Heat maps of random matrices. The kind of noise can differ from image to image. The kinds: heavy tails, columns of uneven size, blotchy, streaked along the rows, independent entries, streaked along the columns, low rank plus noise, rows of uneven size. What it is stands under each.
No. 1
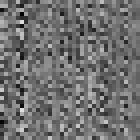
columns of uneven size
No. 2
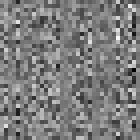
columns of uneven size
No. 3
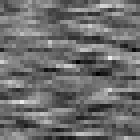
streaked along the rows
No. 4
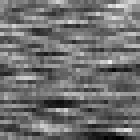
streaked along the rows
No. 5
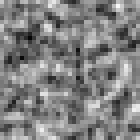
blotchy
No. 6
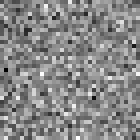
independent entries
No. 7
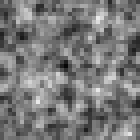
blotchy
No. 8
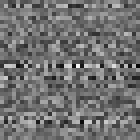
rows of uneven size
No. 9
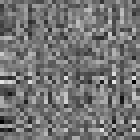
low rank plus noise
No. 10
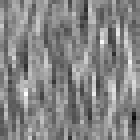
streaked along the columns
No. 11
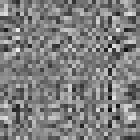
low rank plus noise
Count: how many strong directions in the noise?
two
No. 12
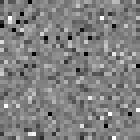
heavy tails
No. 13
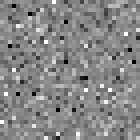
heavy tails
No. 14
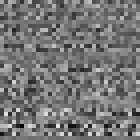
rows of uneven size
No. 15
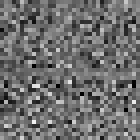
low rank plus noise
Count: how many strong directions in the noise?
three or four
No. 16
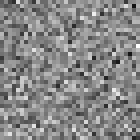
independent entries
